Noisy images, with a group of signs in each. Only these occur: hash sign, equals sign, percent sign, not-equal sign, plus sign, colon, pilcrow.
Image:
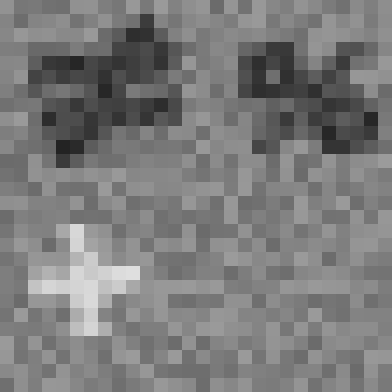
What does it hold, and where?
top left: dark not-equal sign; top right: dark percent sign; bottom left: light plus sign
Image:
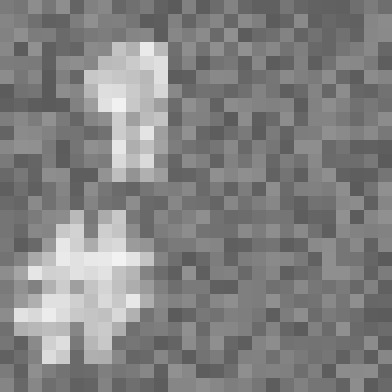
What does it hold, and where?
top left: light pilcrow; bottom left: light hash sign
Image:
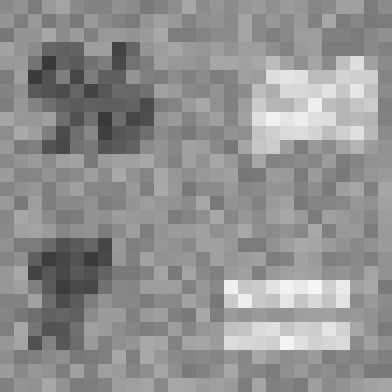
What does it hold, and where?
top left: dark percent sign; top right: light not-equal sign; bottom left: dark pilcrow; bottom right: light equals sign
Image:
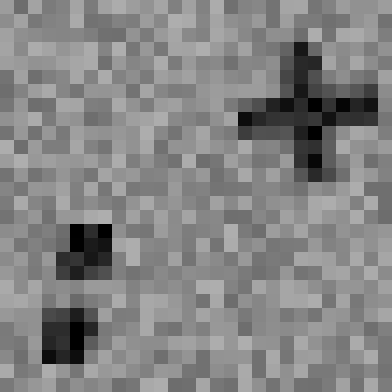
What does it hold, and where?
top right: dark plus sign; bottom left: dark colon
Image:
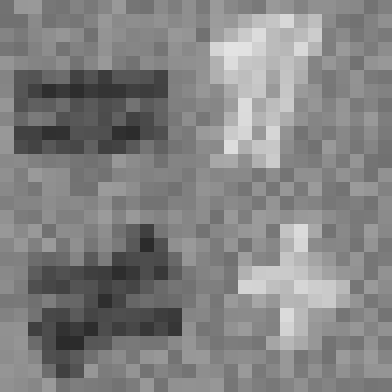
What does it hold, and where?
top left: dark equals sign; top right: light pilcrow; bottom left: dark not-equal sign; bottom right: light plus sign
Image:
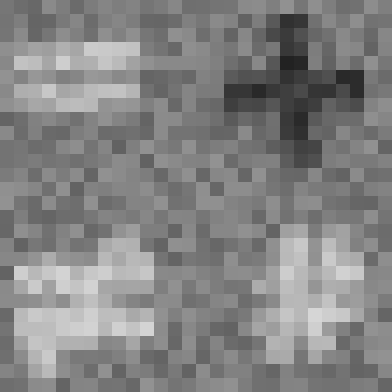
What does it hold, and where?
top left: light equals sign; top right: dark plus sign; bottom left: light not-equal sign; bottom right: light hash sign
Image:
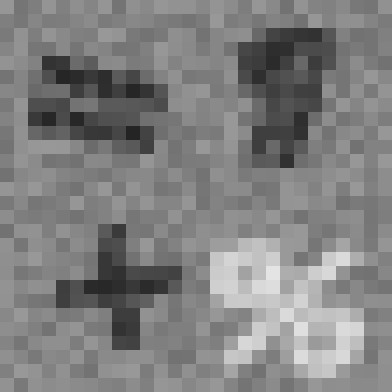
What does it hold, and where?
top left: dark equals sign; top right: dark pilcrow; bottom left: dark plus sign; bottom right: light percent sign
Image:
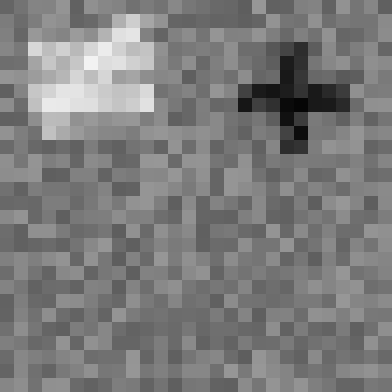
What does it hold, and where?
top left: light not-equal sign; top right: dark plus sign
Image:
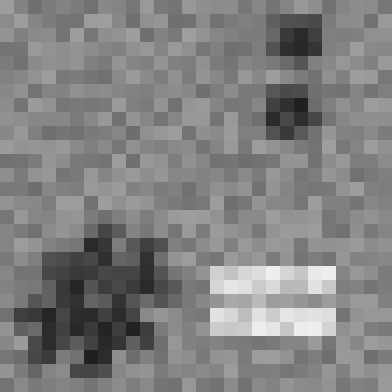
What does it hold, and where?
top right: dark colon; bottom left: dark hash sign; bottom right: light equals sign
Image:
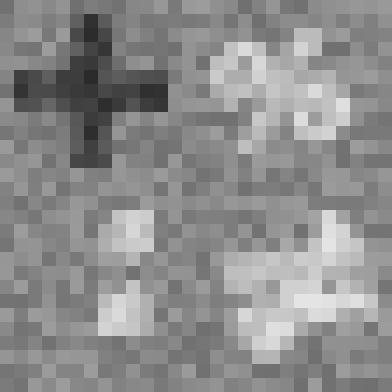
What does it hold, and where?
top left: dark plus sign; top right: light percent sign; bottom left: light colon; bottom right: light not-equal sign
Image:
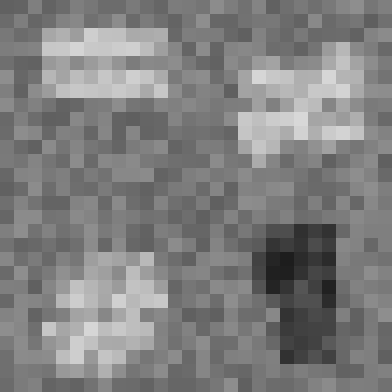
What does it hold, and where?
top left: light equals sign; top right: light not-equal sign; bottom left: light hash sign; bottom right: dark pilcrow
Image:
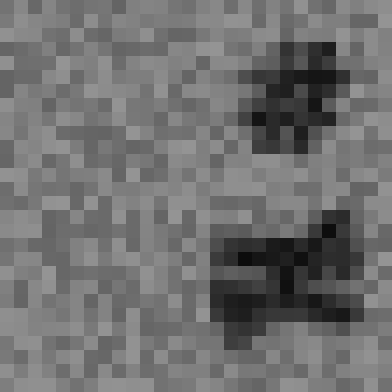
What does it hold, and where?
top right: dark hash sign; bottom right: dark not-equal sign
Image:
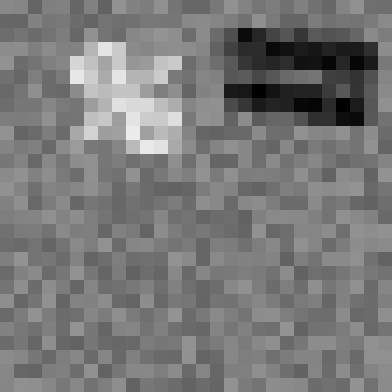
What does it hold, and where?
top left: light percent sign; top right: dark equals sign
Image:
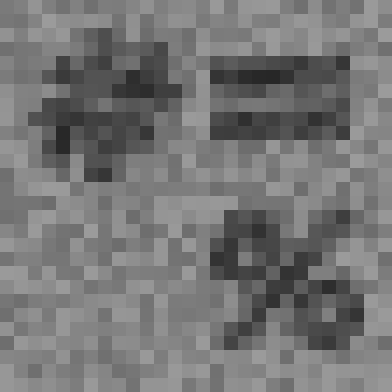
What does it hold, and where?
top left: dark hash sign; top right: dark equals sign; bottom right: dark percent sign
